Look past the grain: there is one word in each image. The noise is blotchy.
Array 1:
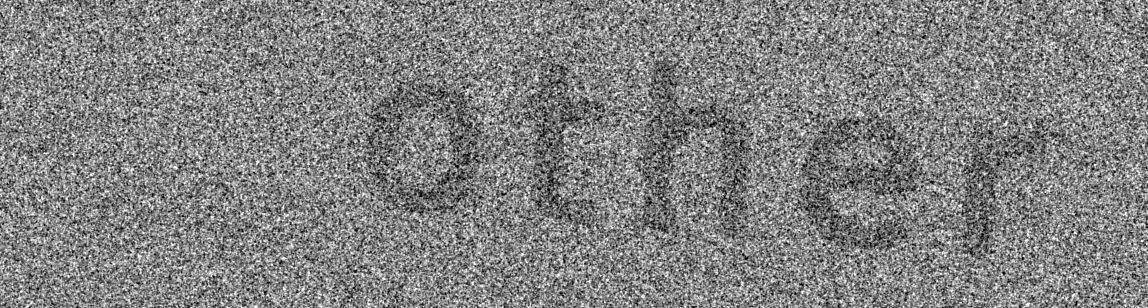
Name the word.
other
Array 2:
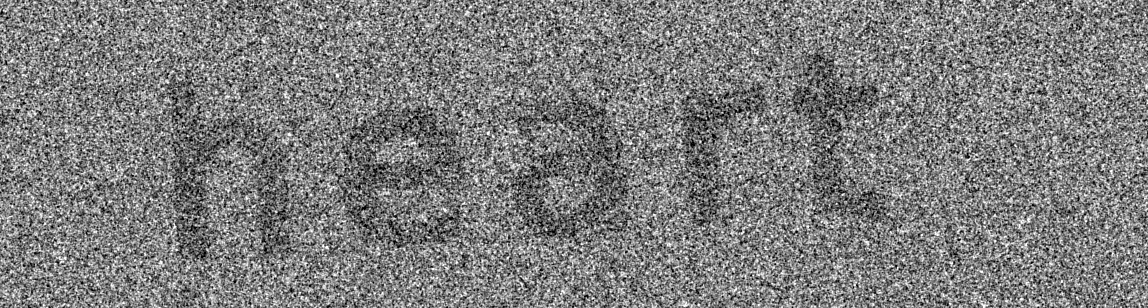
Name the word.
heart
